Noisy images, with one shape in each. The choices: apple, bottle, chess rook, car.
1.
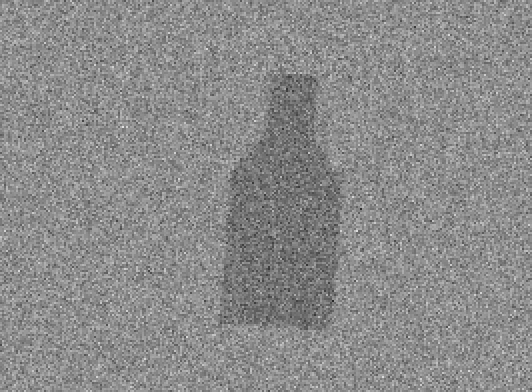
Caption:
dark bottle
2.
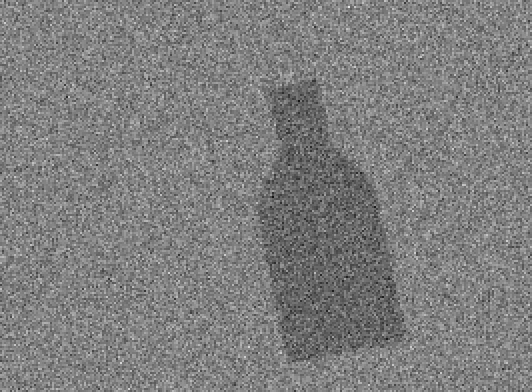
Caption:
dark bottle
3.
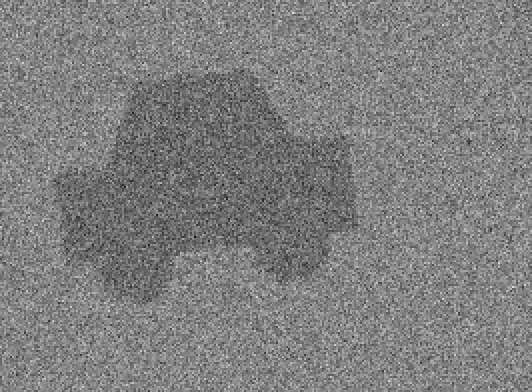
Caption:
dark car
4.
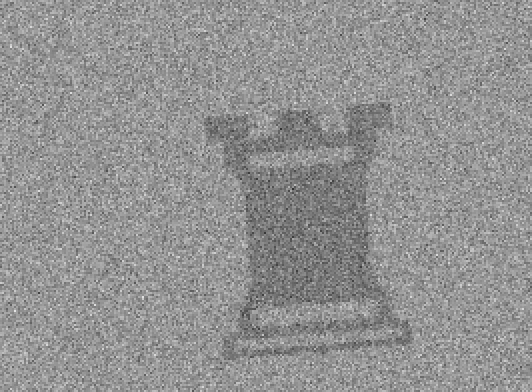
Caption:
dark chess rook
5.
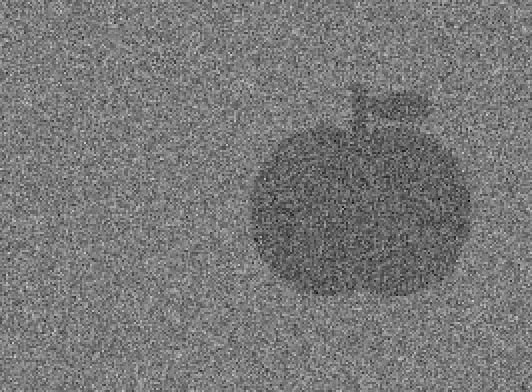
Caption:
dark apple
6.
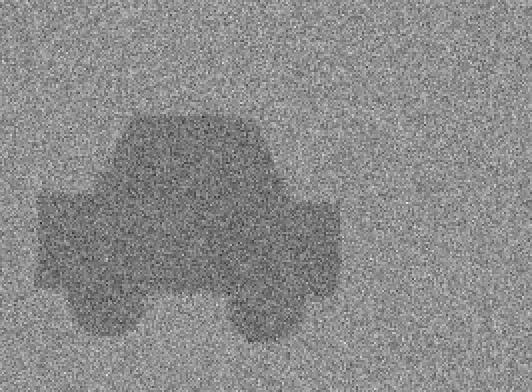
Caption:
dark car
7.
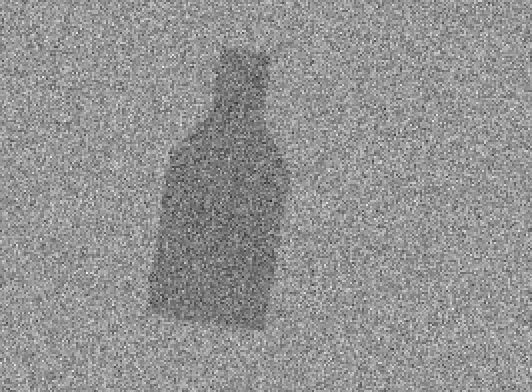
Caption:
dark bottle
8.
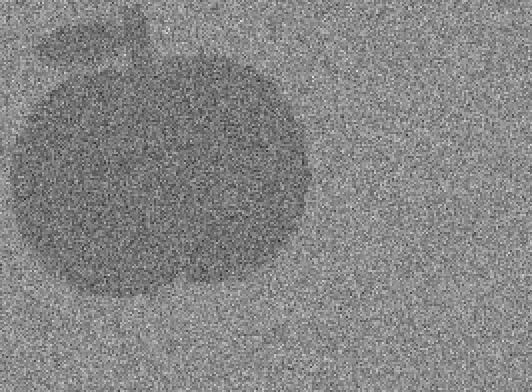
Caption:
dark apple
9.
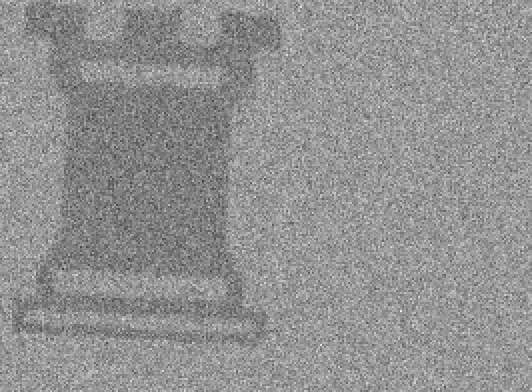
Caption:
dark chess rook
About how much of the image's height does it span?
nearly all
